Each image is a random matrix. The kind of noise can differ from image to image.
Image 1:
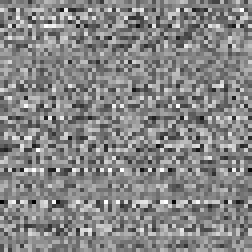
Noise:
rows of uneven size
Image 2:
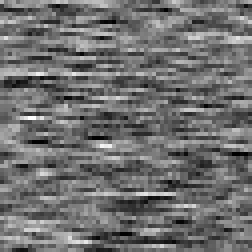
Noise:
streaked along the rows
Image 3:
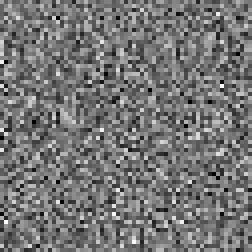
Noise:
low rank plus noise
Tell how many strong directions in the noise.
five to eight
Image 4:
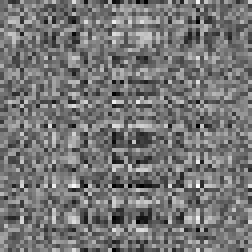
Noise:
low rank plus noise
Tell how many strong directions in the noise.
one
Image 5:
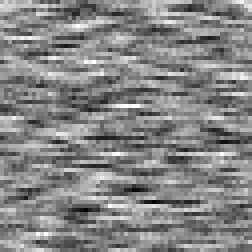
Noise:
streaked along the rows
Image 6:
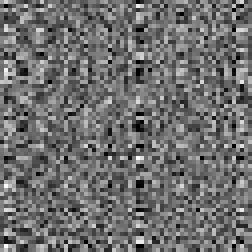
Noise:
low rank plus noise
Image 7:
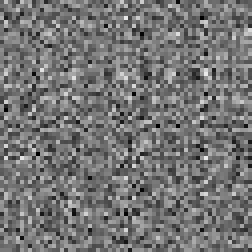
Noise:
low rank plus noise
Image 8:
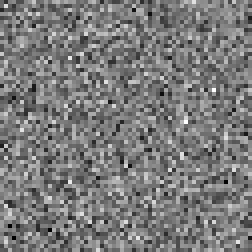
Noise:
independent entries
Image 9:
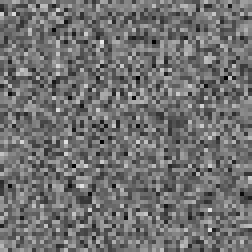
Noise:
low rank plus noise
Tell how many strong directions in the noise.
five to eight
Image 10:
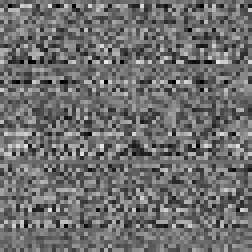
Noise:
rows of uneven size
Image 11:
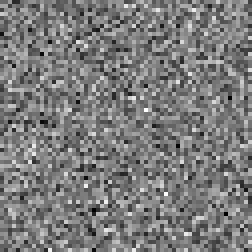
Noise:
independent entries
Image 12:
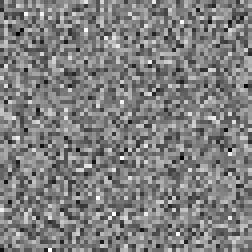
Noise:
independent entries
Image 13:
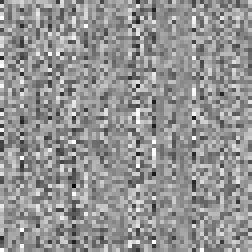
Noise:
columns of uneven size
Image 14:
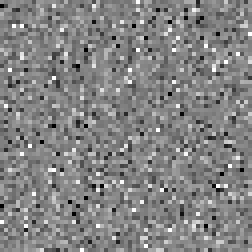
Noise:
heavy tails
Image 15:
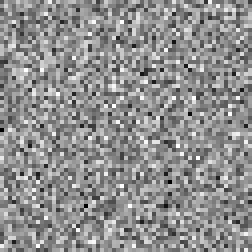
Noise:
independent entries
